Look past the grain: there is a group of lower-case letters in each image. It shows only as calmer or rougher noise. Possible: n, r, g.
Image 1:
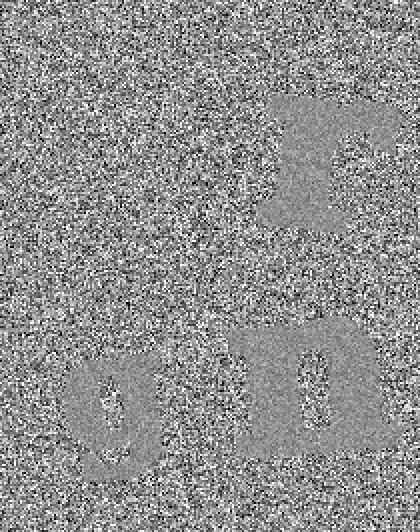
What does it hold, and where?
top right: calm r; bottom left: calm g; bottom right: calm n
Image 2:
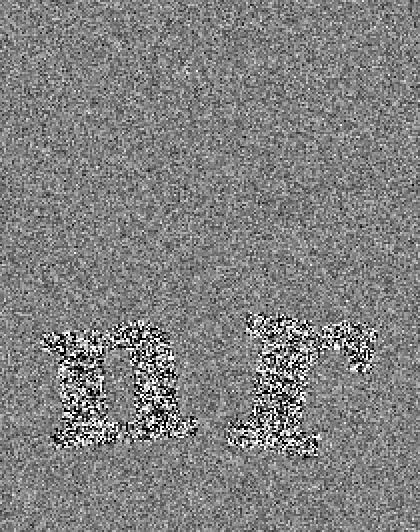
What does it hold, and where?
bottom left: rough n; bottom right: rough r
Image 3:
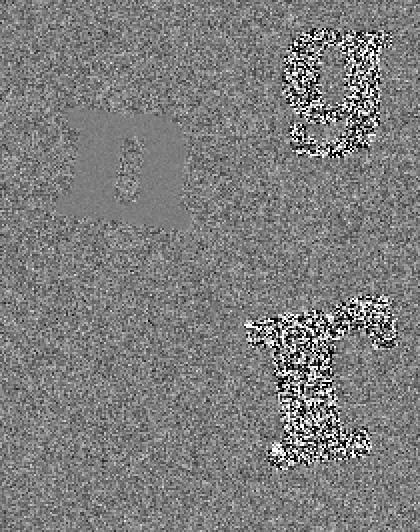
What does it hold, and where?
top left: calm n; top right: rough g; bottom right: rough r
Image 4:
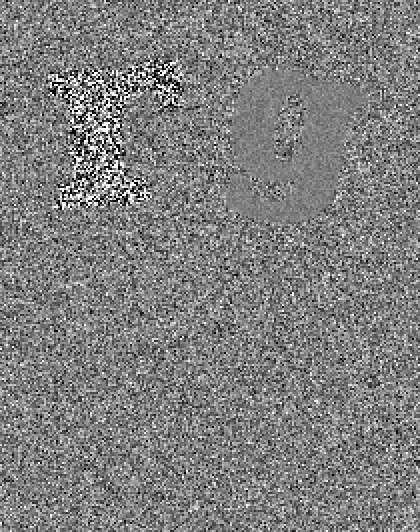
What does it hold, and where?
top left: rough r; top right: calm g
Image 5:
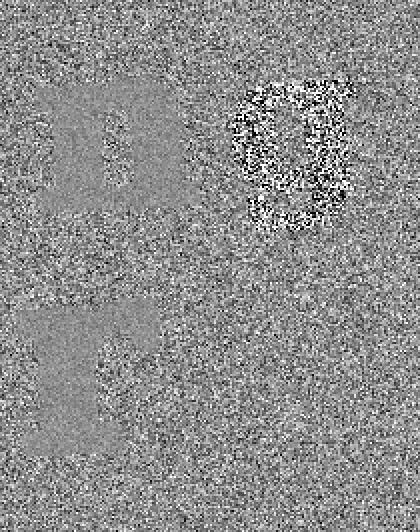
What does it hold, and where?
top left: calm n; top right: rough g; bottom left: calm r
